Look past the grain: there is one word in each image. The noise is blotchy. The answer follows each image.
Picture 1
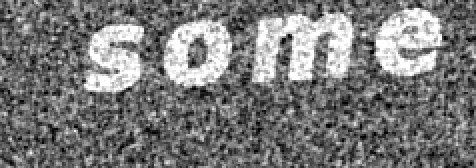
some
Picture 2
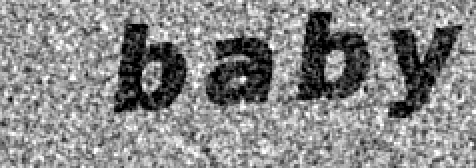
baby
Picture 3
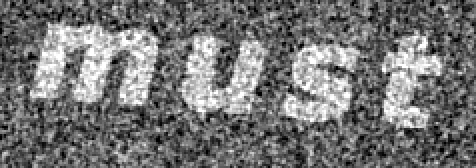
must
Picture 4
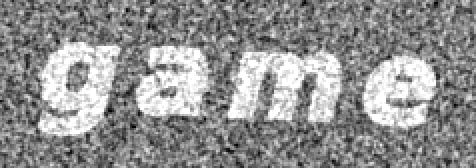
game
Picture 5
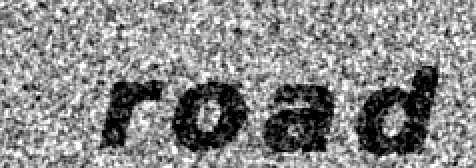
road
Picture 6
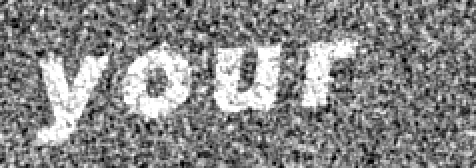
your
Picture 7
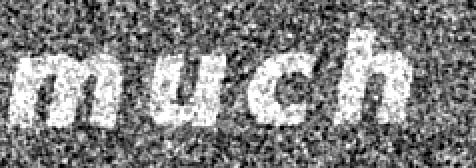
much
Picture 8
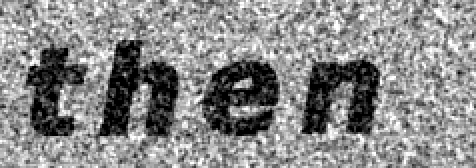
then
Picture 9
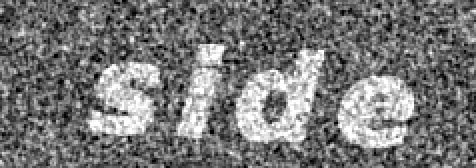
side
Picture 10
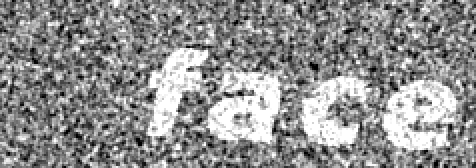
face
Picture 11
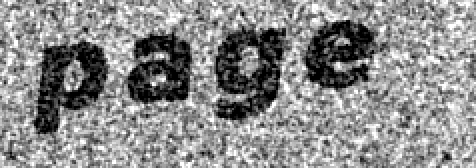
page
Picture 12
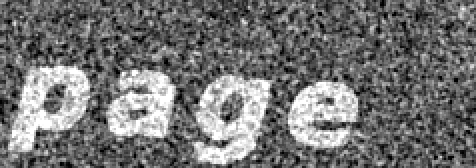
page
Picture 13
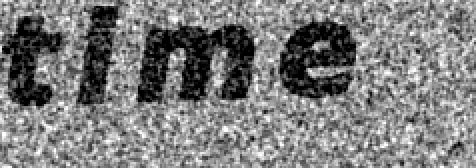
time
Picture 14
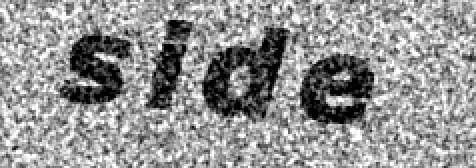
side
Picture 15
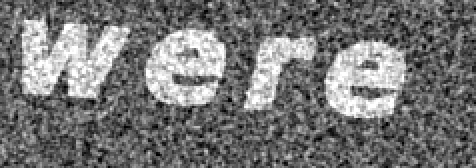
were
